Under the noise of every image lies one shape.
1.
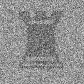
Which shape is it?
chess rook
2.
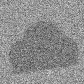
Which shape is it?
cloud
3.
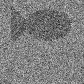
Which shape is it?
fish
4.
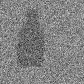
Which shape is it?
bottle
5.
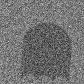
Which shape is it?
ghost
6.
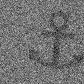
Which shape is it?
anchor
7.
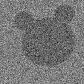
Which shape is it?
bear's head
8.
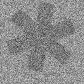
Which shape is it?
asterisk
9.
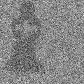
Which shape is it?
chess bishop
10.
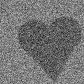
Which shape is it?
heart
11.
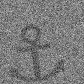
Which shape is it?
anchor
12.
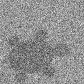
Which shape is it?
turtle
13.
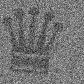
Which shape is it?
chess queen
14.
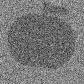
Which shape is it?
apple
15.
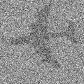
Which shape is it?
airplane
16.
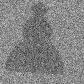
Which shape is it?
chess pawn
